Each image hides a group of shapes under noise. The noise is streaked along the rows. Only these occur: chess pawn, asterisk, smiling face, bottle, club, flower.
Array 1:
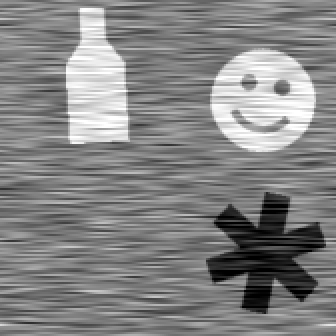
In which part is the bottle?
top left
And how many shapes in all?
3
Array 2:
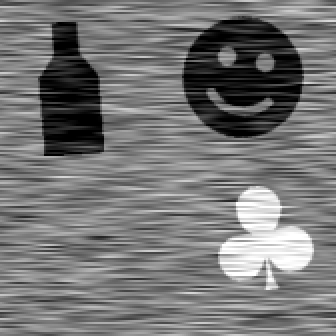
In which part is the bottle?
top left
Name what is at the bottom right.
club
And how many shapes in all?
3
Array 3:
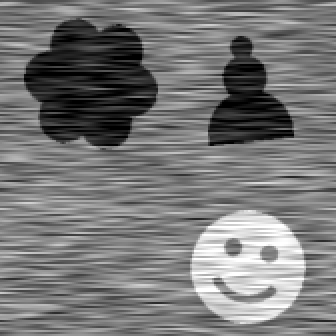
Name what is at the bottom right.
smiling face
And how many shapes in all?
3
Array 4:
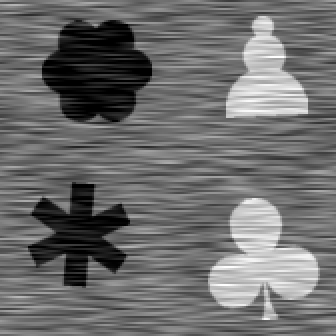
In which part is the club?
bottom right
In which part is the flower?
top left
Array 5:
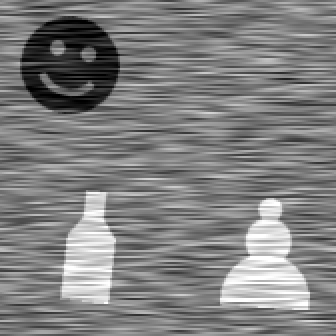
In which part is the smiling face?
top left
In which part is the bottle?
bottom left
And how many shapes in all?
3
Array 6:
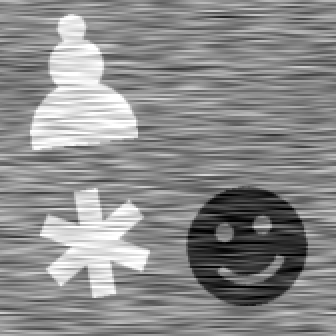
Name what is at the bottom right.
smiling face
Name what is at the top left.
chess pawn
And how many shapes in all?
3
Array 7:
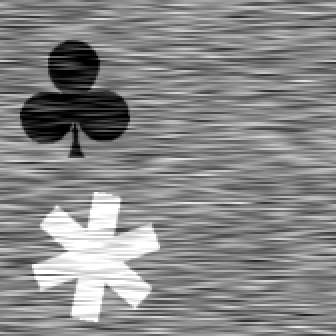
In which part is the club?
top left
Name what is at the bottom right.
nothing
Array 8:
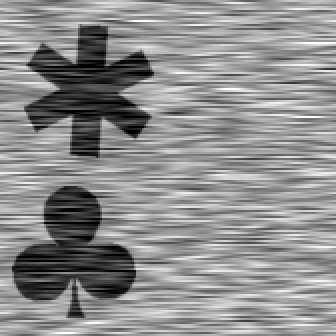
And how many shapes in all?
2
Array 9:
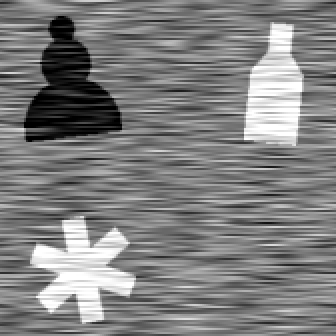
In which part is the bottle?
top right
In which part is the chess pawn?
top left
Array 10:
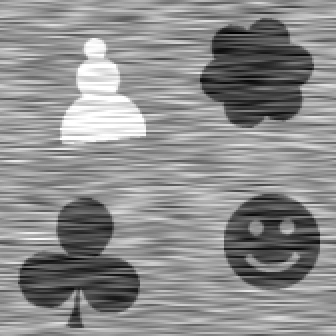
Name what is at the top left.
chess pawn
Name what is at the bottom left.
club
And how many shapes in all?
4
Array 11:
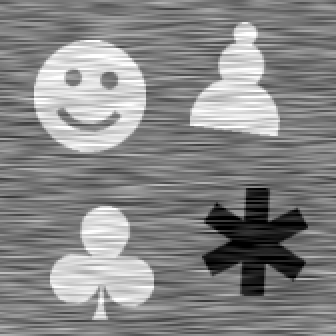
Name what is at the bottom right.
asterisk
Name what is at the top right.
chess pawn
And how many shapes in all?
4
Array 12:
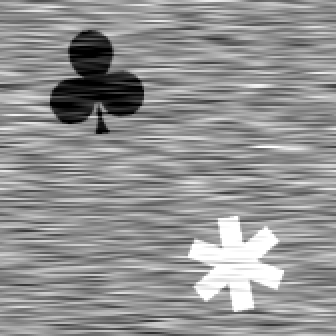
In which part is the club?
top left
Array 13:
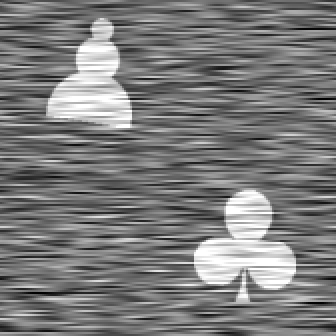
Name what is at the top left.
chess pawn
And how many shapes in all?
2
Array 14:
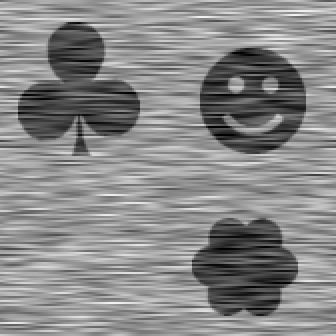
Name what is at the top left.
club
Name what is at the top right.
smiling face
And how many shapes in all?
3
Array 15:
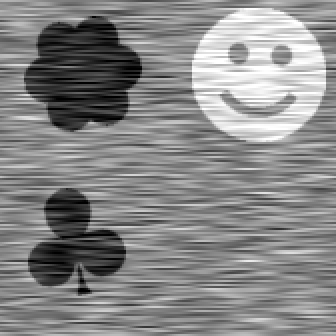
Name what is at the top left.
flower
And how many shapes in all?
3
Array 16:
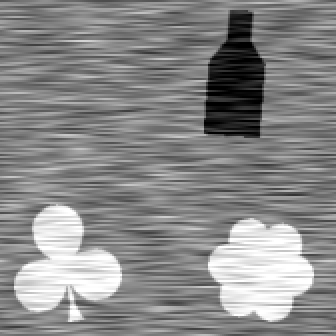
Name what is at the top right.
bottle
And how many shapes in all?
3
